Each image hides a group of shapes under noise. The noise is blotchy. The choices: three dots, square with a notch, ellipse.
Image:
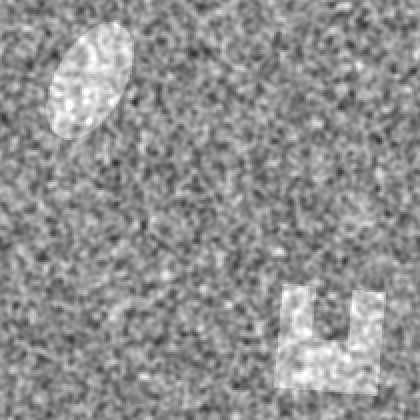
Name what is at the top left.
ellipse
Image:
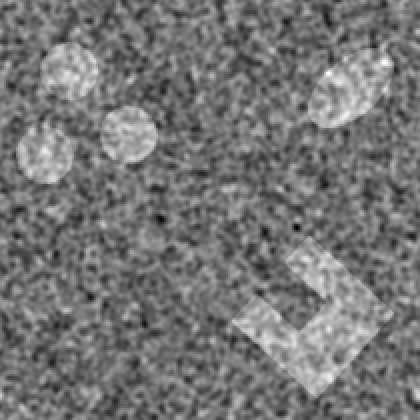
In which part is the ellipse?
top right
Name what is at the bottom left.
nothing
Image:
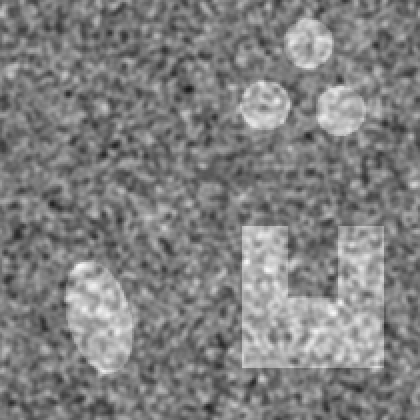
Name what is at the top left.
nothing
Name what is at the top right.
three dots
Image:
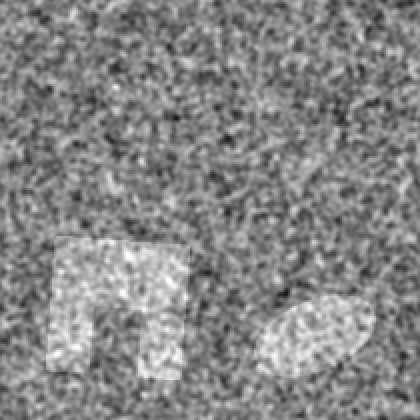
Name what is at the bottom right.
ellipse
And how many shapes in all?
2
